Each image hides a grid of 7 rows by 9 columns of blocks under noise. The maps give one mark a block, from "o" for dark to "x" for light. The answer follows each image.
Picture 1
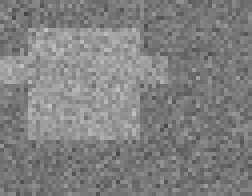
o o o o o o o o o
o x x x x o o o o
x x x x x x o o o
o x x x x o o o o
o x x x x o o o o
o o o o o o o o o
o o o o o o o o o
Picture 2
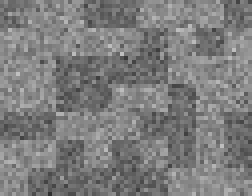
o x x o o x x x o
x x x x x o x o x
x x o o o o x x x
x x o o x x o x x
o o x x x o o x o
x x o x o x o x o
x o o o o o x x x
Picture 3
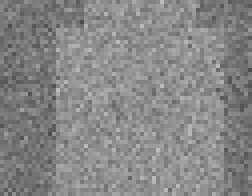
o o o x x x x o o
o o x x x x x x o
o o x x x x x x o
o o x x x x x x o
o o x x x x x x o
o o x x x x x x o
o o x x x x x x o
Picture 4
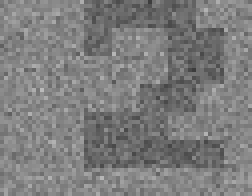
x x x o o o o x x
x x x o x x o o x
x x x x x x o o x
x x x x x o o x x
x x x o o o x x x
x x x o o o o o x
x x x x x x x x x
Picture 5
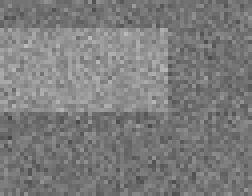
o o o o o o o o o
x x x x x x o o o
x x x x x x o o o
x x x x x x o o o
o o o o o o o o o
o o o o o o o o o
o o o o o o o o o
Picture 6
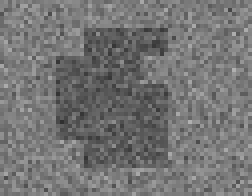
x x x x x x x x x
x x x o o o x x x
x x o o o x x x x
x x o o o o x x x
x x o o o o x x x
x x x o o o x x x
x x x x x x x x x
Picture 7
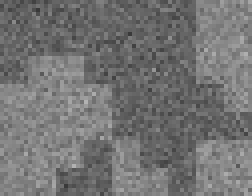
o o o o o o o x x
o o o o o o o x x
o x x o o o o x x
x x x x o o o o x
x x x x o o o o o
x x x o x o o x x
x x o o x x o x x
